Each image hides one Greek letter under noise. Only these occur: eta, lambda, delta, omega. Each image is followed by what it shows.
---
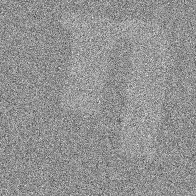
eta
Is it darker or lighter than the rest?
lighter
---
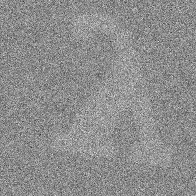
lambda
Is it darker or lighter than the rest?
lighter
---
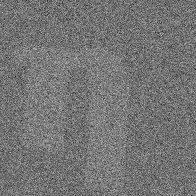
eta
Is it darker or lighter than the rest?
lighter
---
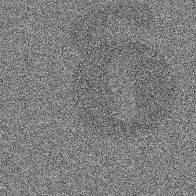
delta
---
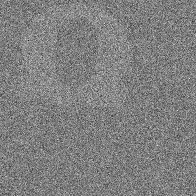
omega
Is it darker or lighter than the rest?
lighter
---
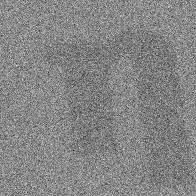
eta
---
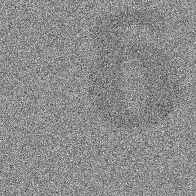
delta
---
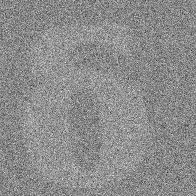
delta
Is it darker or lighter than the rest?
lighter
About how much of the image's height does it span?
nearly all
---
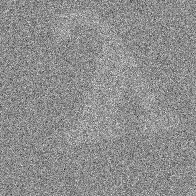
lambda
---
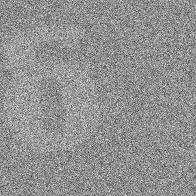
delta
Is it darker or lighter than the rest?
lighter
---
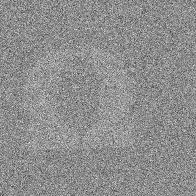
omega
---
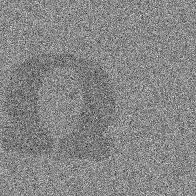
omega
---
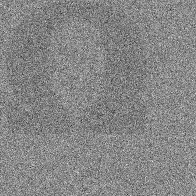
omega
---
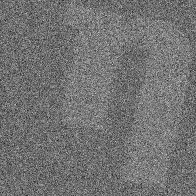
eta
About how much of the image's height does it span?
nearly all
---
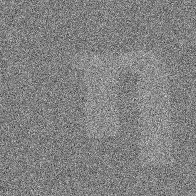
eta
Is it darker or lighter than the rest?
lighter
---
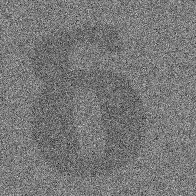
delta
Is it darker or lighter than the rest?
darker
